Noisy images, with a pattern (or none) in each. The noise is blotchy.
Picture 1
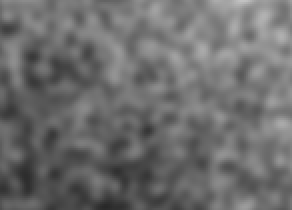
a smooth slope
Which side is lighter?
top right
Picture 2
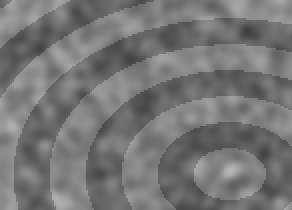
rings round one point
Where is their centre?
bottom right
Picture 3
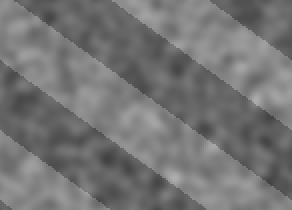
diagonal stripes
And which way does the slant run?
top left to bottom right
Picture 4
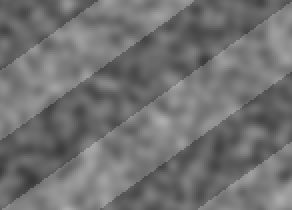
diagonal stripes
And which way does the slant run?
bottom left to top right
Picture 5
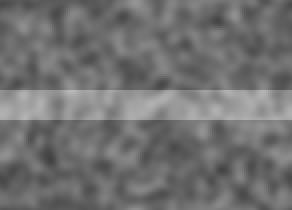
one horizontal stripe
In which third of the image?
middle
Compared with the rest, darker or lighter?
lighter
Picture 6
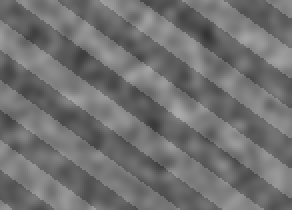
diagonal stripes
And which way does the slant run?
top left to bottom right
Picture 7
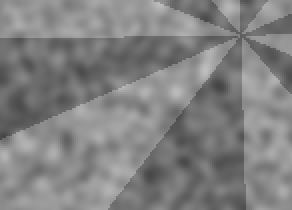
spokes from one point
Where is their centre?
top right
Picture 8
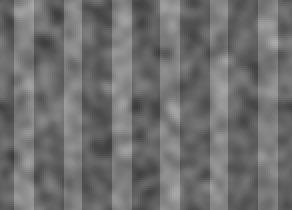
vertical stripes
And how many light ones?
6
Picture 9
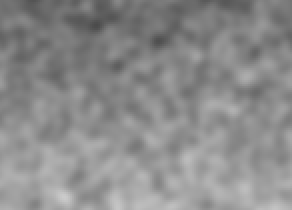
a smooth slope
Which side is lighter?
bottom
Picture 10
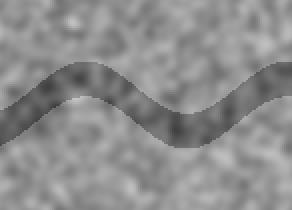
a wavy band
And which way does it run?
left to right
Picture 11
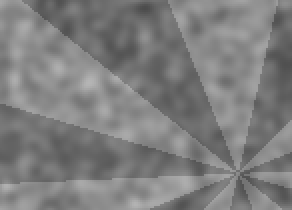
spokes from one point
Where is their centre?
bottom right
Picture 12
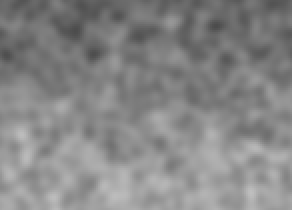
a smooth slope
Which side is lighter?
bottom
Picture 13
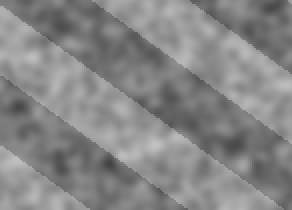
diagonal stripes
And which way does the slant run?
top left to bottom right
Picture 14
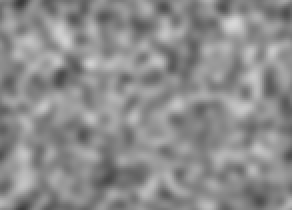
only noise
